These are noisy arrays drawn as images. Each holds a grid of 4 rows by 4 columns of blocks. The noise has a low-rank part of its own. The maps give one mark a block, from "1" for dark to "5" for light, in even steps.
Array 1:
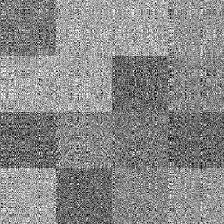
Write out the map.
2554
5513
1321
5134
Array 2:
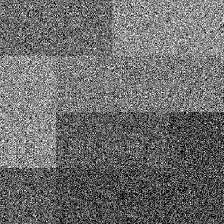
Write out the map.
3355
5444
5221
2111
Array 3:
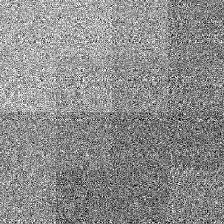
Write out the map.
5542
5432
3211
3112
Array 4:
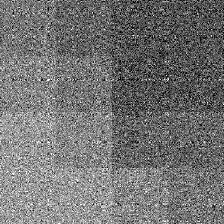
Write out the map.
3211
4311
5422
5543
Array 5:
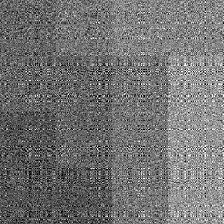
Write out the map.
2344
2235
1235
1135
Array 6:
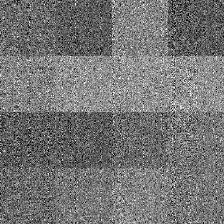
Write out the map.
2141
4555
1123
2343
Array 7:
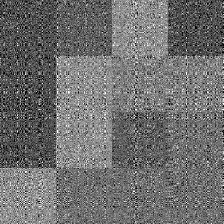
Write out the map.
1251
1544
1523
5333
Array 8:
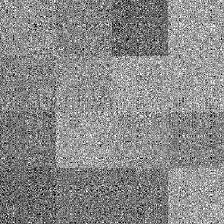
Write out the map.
4315
3455
2543
1225
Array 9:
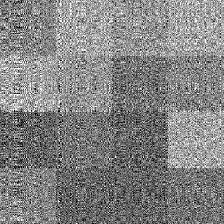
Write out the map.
3545
5423
1215
3112
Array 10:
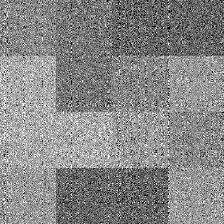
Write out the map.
3211
5234
5543
4114
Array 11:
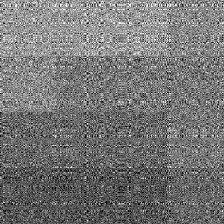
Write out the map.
5554
4333
2223
1112
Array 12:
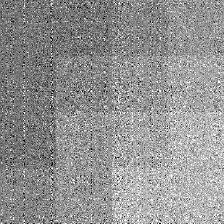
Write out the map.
1123
1234
1345
2355
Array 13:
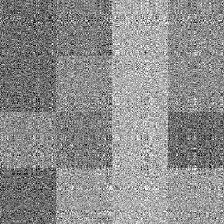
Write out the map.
1253
1353
3251
1454
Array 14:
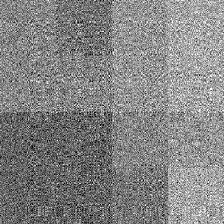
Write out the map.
3245
3345
1134
1125
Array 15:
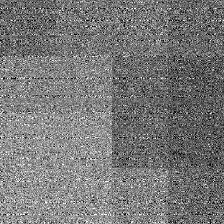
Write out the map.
2332
4421
5521
5542
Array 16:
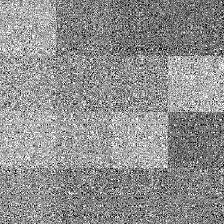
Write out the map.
5211
4335
5451
3222
